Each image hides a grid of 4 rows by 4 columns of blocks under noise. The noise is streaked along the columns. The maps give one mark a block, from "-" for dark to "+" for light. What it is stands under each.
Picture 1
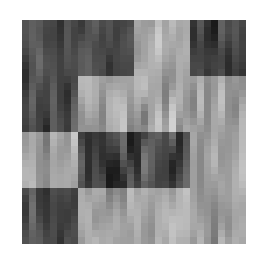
--+-
-+++
+--+
-+++
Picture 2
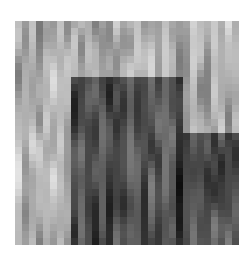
++++
+--+
+---
+---
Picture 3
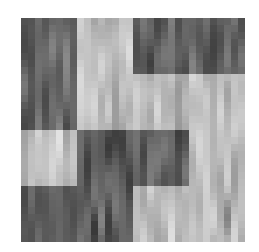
-+--
-+++
+--+
--++
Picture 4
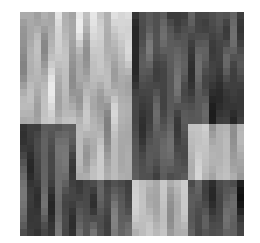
++--
++--
-+-+
--+-
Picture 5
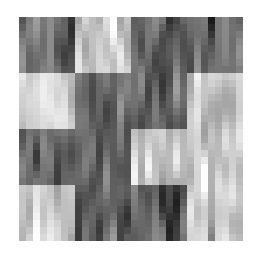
-+--
+--+
--++
+--+
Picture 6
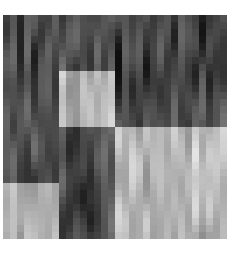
----
-+--
--++
+-++
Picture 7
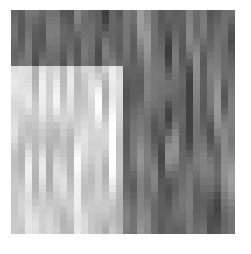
----
++--
++--
++--
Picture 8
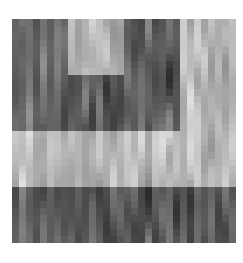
-+-+
---+
++++
----
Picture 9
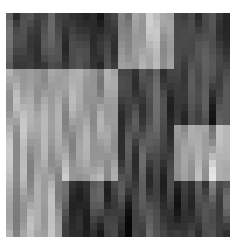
--+-
++--
++-+
+---
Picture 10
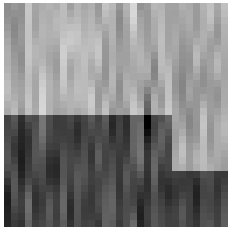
++++
++++
---+
----
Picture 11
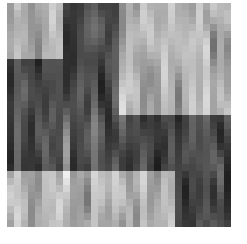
+-++
--++
----
+++-
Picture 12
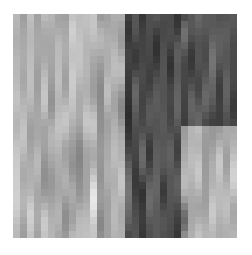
++--
++--
++-+
++-+
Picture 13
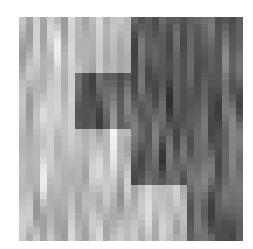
++--
+---
++--
+++-
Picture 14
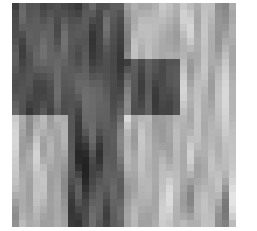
--++
---+
+-++
+-++
